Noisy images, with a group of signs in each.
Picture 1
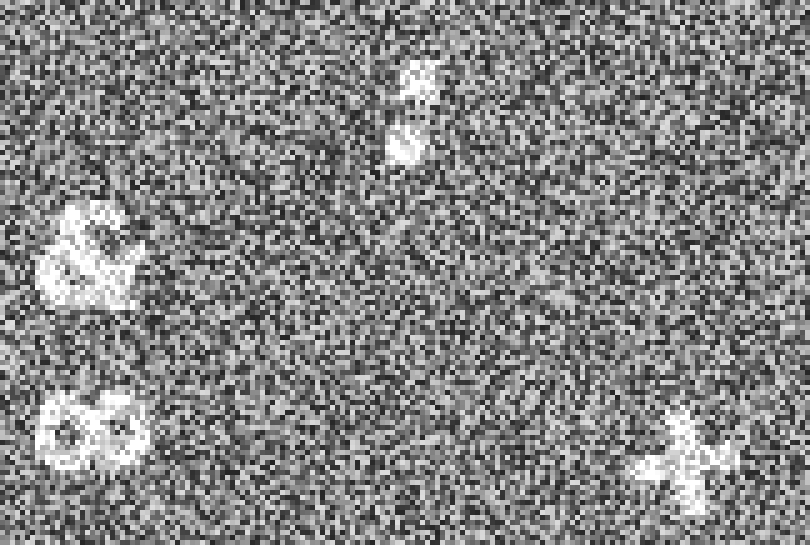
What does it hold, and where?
top middle: colon; middle left: ampersand; bottom left: infinity sign; bottom right: plus sign
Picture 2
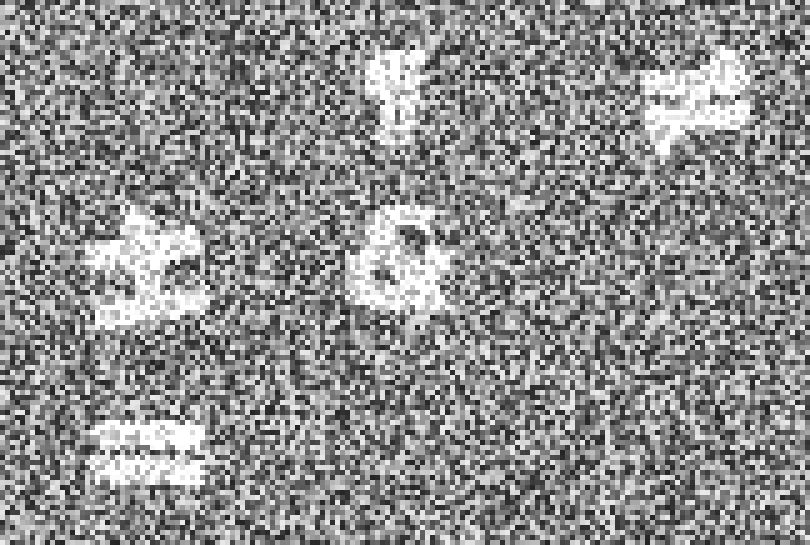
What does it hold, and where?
top middle: pilcrow; top right: not-equal sign; middle left: plus-minus sign; centre: ampersand; bottom left: equals sign
